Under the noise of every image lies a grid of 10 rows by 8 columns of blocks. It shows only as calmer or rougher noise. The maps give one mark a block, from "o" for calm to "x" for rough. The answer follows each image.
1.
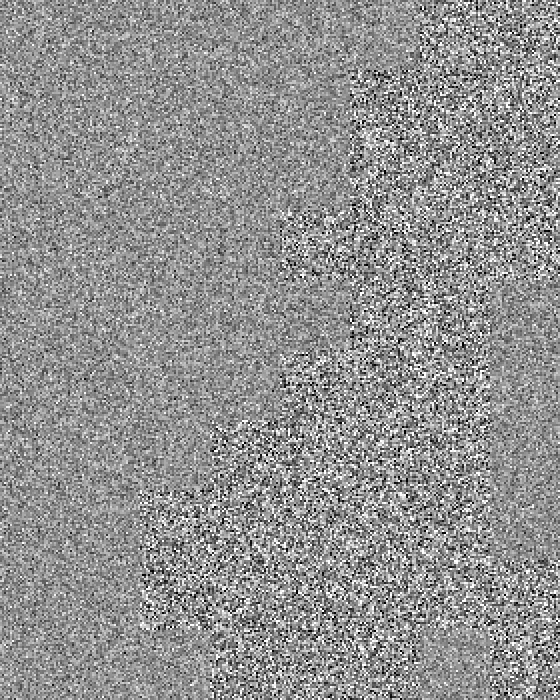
o o o o o o x x
o o o o o x x x
o o o o o x x x
o o o o x x x x
o o o o o x x o
o o o o x x x o
o o o x x x x o
o o x x x x x o
o o x x x x x x
o o o x x x o x
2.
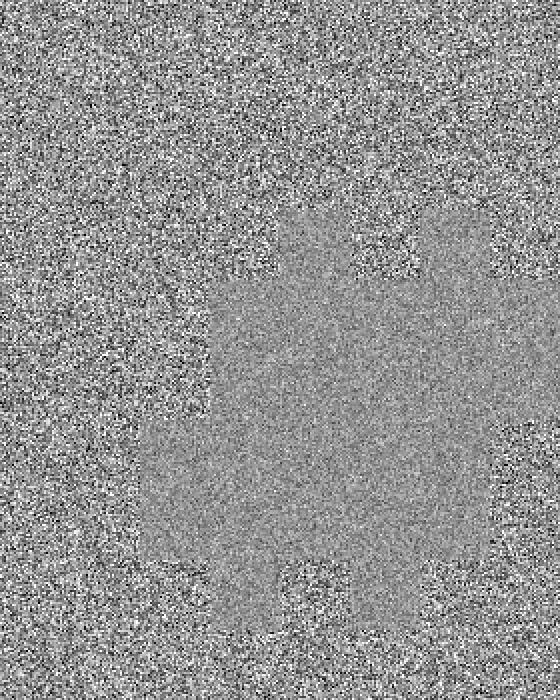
x x x x x x x x
x x x x x x x x
x x x x x x x x
x x x x o x o x
x x x o o o o o
x x x o o o o o
x x o o o o o x
x x o o o o o x
x x x o x o x x
x x x x x x x x
